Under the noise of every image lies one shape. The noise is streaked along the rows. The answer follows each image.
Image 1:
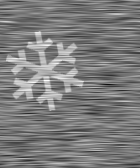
snowflake
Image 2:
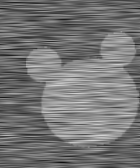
bear's head
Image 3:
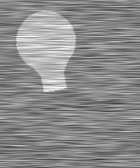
light bulb
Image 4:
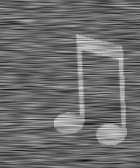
pair of musical notes
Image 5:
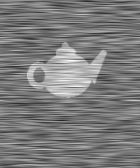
teapot
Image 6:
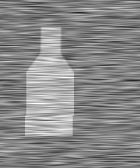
bottle
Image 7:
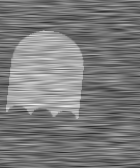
ghost
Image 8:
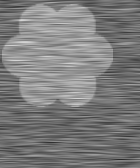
flower
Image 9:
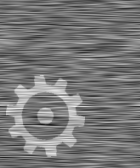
gear
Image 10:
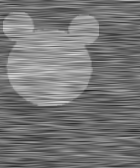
bear's head
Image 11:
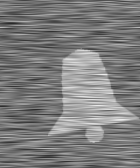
bell
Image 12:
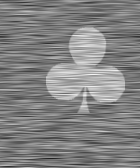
club
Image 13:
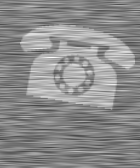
telephone
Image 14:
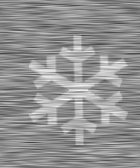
snowflake
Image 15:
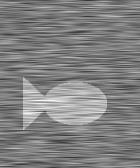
fish
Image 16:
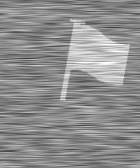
flag
